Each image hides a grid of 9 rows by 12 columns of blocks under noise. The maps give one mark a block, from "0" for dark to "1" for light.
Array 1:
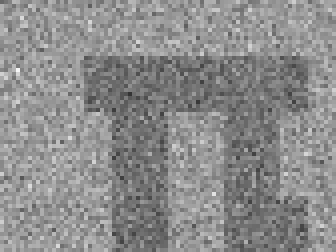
1 1 1 1 1 1 1 1 1 1 1 1
1 1 1 1 1 1 1 1 1 1 1 1
1 1 1 0 0 0 0 0 0 0 0 1
1 1 1 0 0 0 0 0 0 0 0 1
1 1 1 1 0 0 1 1 0 0 1 1
1 1 1 1 0 0 1 1 0 0 1 1
1 1 1 1 0 0 1 1 0 0 1 1
1 1 1 1 0 0 1 1 0 0 0 1
1 1 1 1 0 0 1 1 0 0 0 1
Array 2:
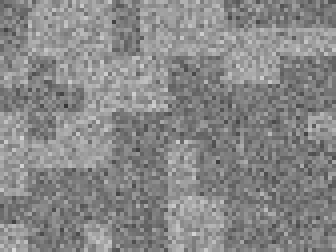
0 1 1 1 0 1 1 1 0 0 0 0
0 1 1 1 0 1 1 1 1 1 1 1
1 0 1 1 1 1 0 0 1 1 0 0
0 0 0 1 1 1 0 0 0 0 0 0
1 0 1 1 0 0 0 0 0 0 0 1
1 1 1 1 0 0 1 0 0 0 0 0
1 0 0 0 0 0 1 0 0 0 0 0
0 0 0 0 0 0 1 1 0 0 0 0
1 0 0 1 0 0 1 1 0 0 0 0
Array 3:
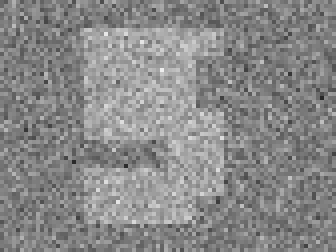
0 0 0 0 0 0 0 0 0 0 0 0
0 0 0 1 1 1 1 1 0 0 0 0
0 0 0 1 1 1 1 0 0 0 0 0
0 0 0 1 1 1 1 0 0 0 0 0
0 0 0 1 1 1 1 1 0 0 0 0
0 0 0 0 0 0 1 1 0 0 0 0
0 0 0 1 1 1 1 1 0 0 0 0
0 0 0 1 1 1 1 0 0 0 0 0
0 0 0 0 0 0 0 0 0 0 0 0
